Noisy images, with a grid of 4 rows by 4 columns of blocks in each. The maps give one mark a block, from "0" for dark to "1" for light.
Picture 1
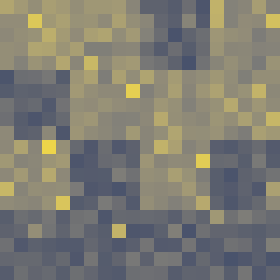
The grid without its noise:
1 1 0 1
0 1 1 1
1 0 1 0
0 0 0 0
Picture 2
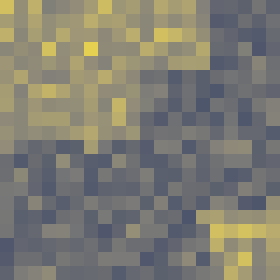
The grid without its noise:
1 1 1 0
1 1 0 0
0 0 0 0
0 0 0 1
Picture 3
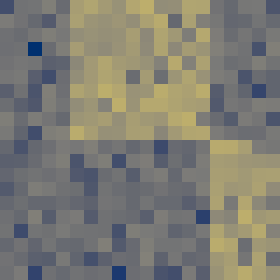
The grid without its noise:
0 1 1 0
0 1 1 0
0 0 0 1
0 0 0 1
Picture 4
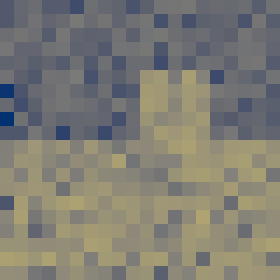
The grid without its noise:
0 0 0 0
0 0 1 0
1 1 1 1
1 1 1 1
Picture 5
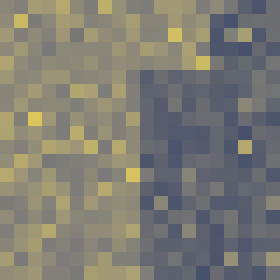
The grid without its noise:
1 1 1 0
1 1 0 0
1 1 0 0
1 1 0 0
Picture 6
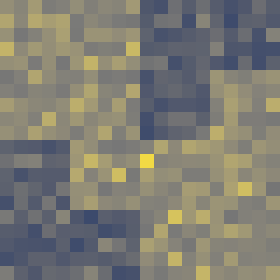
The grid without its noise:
1 1 0 0
1 1 0 1
0 1 1 1
0 0 1 1
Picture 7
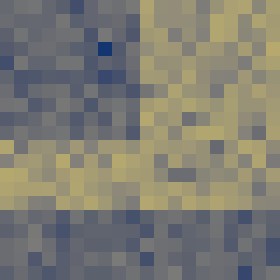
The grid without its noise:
0 0 1 1
0 0 1 1
1 1 1 1
0 0 0 0
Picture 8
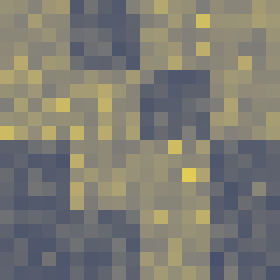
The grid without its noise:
1 0 1 1
1 1 0 1
0 1 1 0
0 0 1 0
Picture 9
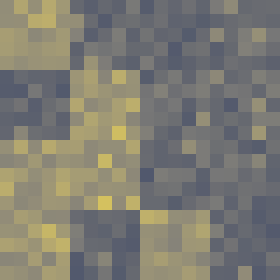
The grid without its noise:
1 0 0 0
0 1 0 0
1 1 0 0
1 0 1 0
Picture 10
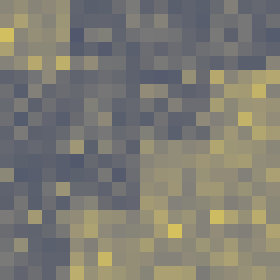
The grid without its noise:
1 0 0 0
0 0 0 1
0 0 1 1
0 1 1 1
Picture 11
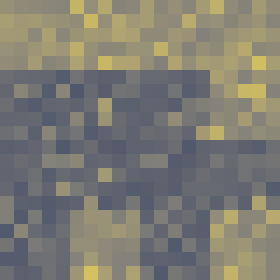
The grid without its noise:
1 1 1 1
0 0 0 1
0 0 0 0
0 1 0 1
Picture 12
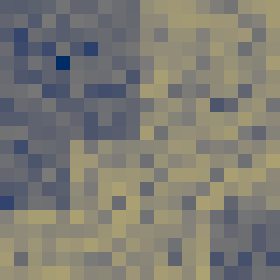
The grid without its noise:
0 0 1 1
0 0 1 1
0 1 1 1
1 1 1 0
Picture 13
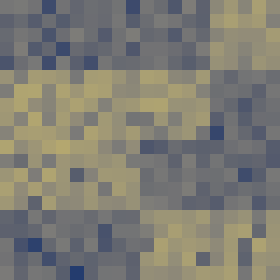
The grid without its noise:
0 0 0 1
1 1 1 0
1 1 0 0
0 0 1 1
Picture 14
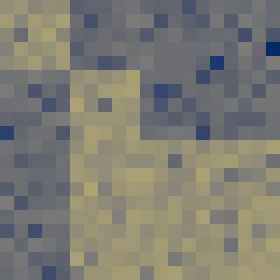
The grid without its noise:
1 0 0 0
0 1 0 0
0 1 1 1
0 1 1 1
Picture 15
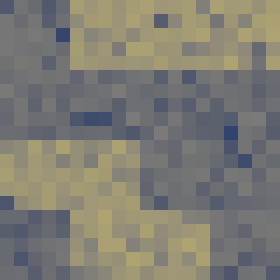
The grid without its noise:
0 1 1 1
0 0 0 0
1 1 0 0
0 1 1 0
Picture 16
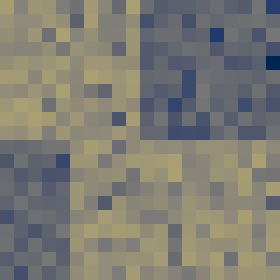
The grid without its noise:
1 1 0 0
1 1 0 0
0 1 1 1
0 1 1 1
